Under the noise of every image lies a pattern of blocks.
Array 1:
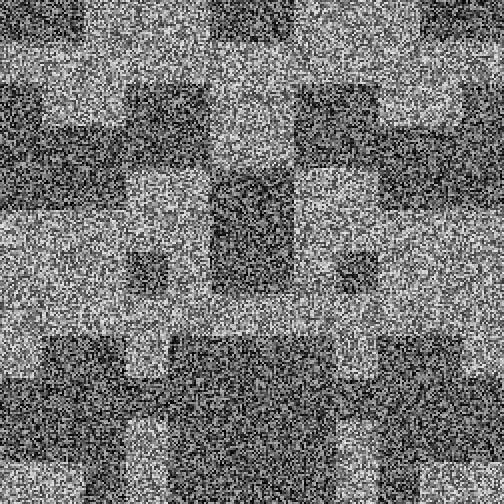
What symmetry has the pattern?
left and right mirror each other
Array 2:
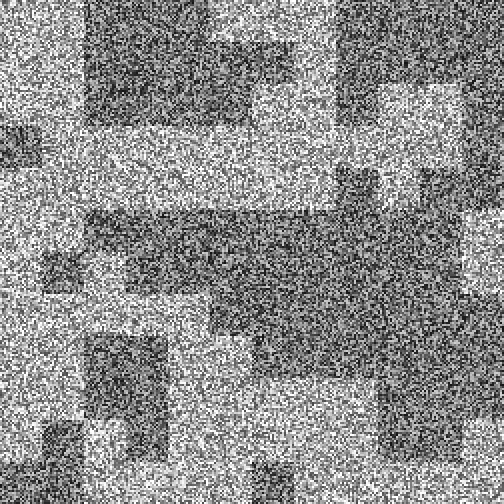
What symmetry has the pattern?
no symmetry
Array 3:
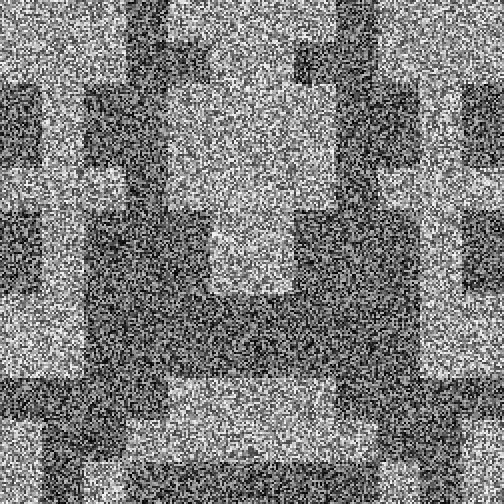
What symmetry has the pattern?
left and right mirror each other
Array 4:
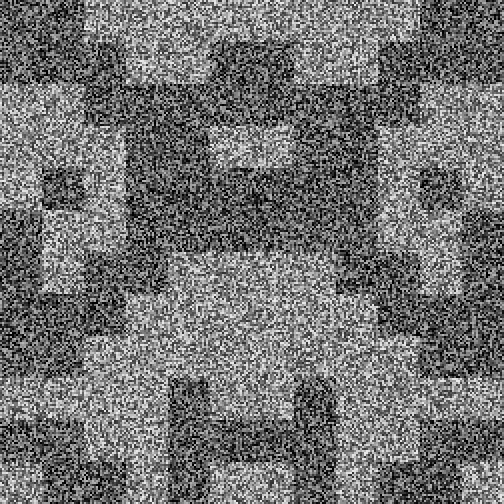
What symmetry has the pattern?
left and right mirror each other
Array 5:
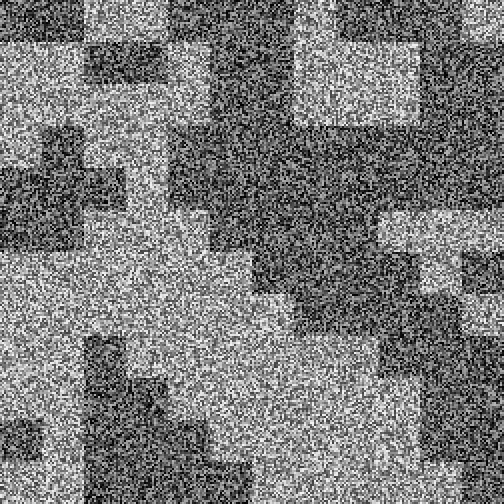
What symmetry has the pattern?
no symmetry
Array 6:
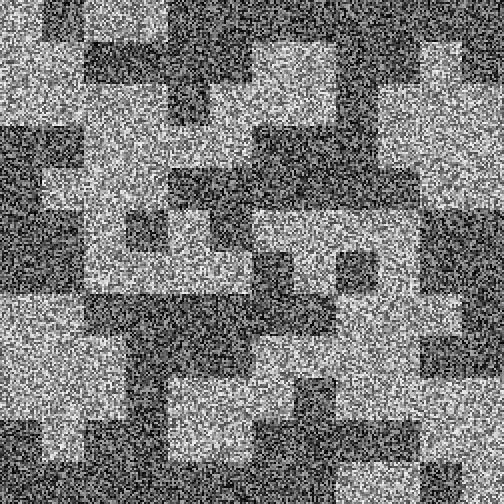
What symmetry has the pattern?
the same after a half turn
